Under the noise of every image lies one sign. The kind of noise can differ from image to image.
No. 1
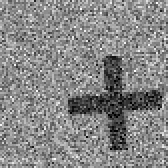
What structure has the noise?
independent entries
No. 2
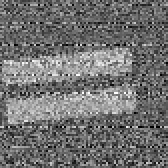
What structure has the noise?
rows of uneven size
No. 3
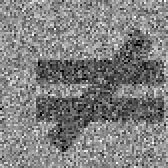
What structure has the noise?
independent entries
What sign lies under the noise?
not-equal sign
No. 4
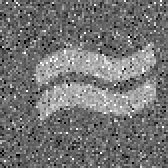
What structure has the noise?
heavy tails
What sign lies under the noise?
approximately sign
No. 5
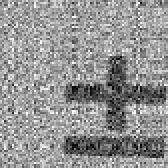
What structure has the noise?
low rank plus noise
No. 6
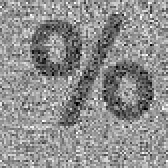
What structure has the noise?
low rank plus noise
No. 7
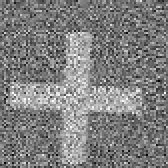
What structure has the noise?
low rank plus noise
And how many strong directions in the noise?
two
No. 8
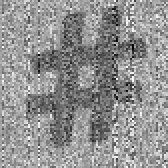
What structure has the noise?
columns of uneven size
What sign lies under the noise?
hash sign
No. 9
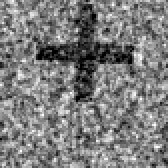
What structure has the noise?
blotchy
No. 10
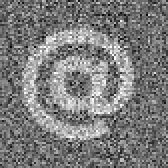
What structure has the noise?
low rank plus noise
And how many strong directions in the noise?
three or four
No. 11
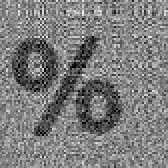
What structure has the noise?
low rank plus noise
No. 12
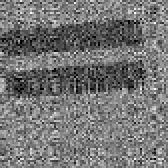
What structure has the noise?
low rank plus noise
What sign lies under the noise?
equals sign
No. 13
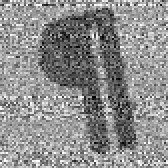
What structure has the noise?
rows of uneven size
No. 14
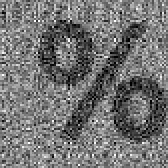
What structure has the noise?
low rank plus noise
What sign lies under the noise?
percent sign
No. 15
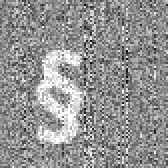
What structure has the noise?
columns of uneven size
